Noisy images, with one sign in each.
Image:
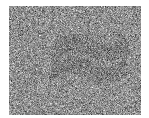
approximately sign
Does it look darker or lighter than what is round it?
darker
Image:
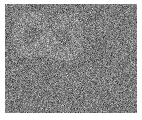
infinity sign
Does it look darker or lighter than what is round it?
lighter
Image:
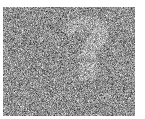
question mark
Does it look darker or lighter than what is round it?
lighter
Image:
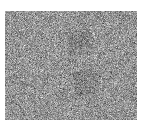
colon
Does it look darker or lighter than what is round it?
darker
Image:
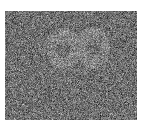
infinity sign
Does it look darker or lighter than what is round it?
lighter
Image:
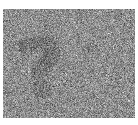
question mark
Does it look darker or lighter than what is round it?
darker
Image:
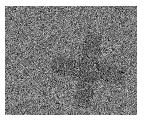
plus sign
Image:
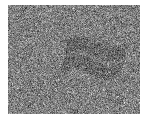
approximately sign
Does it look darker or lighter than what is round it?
darker
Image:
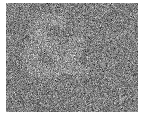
ampersand
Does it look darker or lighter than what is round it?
lighter
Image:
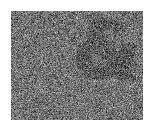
ampersand
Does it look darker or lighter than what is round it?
darker
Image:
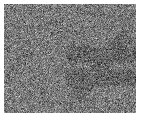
not-equal sign
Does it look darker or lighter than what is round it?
darker
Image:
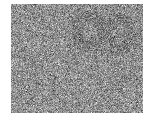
infinity sign
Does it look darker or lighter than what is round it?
darker
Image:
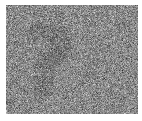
question mark
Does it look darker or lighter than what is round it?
darker
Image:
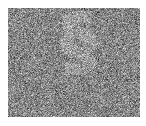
section sign
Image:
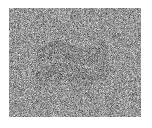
approximately sign
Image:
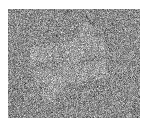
not-equal sign
